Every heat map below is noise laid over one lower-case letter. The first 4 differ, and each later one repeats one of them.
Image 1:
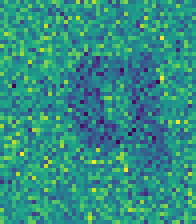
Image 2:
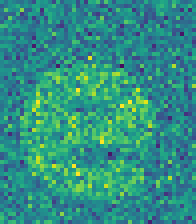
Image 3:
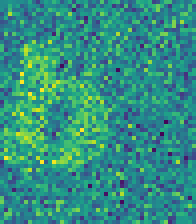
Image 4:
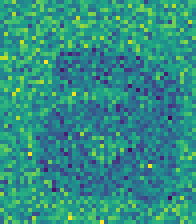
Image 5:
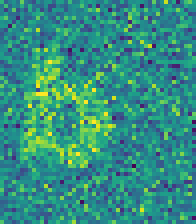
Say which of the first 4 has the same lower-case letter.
3
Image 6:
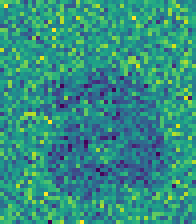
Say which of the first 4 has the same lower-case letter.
4
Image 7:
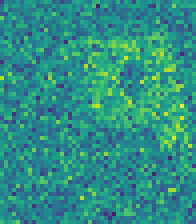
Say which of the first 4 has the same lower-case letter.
1
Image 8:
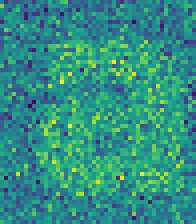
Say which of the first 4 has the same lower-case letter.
4
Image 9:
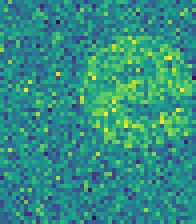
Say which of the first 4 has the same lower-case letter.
2
